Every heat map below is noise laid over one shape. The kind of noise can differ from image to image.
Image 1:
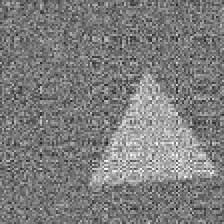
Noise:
low rank plus noise
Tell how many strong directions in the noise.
one
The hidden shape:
triangle
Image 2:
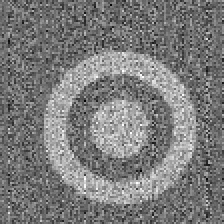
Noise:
columns of uneven size
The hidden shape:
bullseye
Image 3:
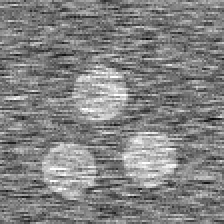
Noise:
streaked along the rows
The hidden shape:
three dots
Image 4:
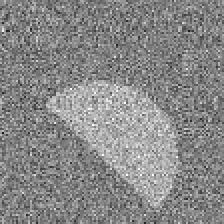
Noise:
low rank plus noise
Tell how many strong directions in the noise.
three or four
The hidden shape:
half disc
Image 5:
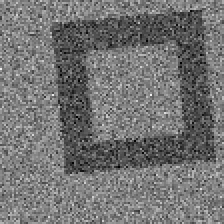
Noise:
independent entries
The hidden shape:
square frame
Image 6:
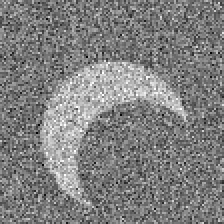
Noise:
independent entries
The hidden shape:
crescent
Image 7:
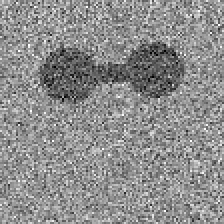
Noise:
low rank plus noise
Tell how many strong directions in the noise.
five to eight
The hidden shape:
dumbbell
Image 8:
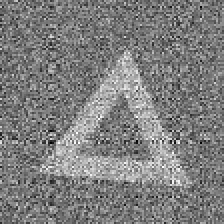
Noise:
low rank plus noise
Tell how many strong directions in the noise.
one
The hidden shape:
triangle frame
